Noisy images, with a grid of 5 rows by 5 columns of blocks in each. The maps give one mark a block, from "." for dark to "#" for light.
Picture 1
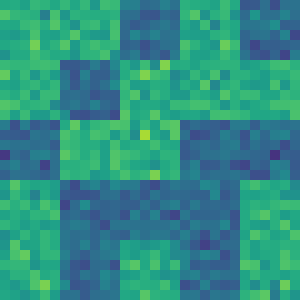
##.#.
#.###
.##..
#...#
#.#.#
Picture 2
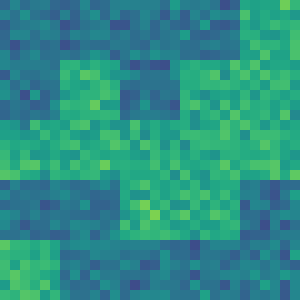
....#
.#.##
#####
..##.
#....
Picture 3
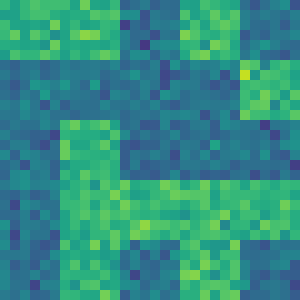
##.#.
....#
.#...
.####
.#.#.
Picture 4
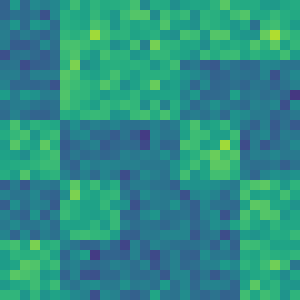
.####
.##..
#..#.
.#..#
#...#
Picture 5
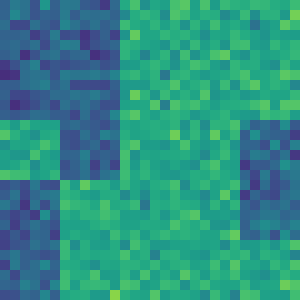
..###
..###
#.##.
.###.
.####
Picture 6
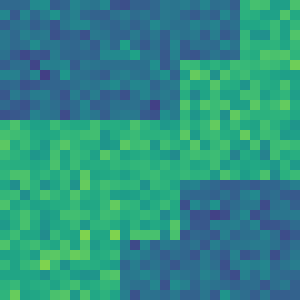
....#
...##
#####
###..
##...
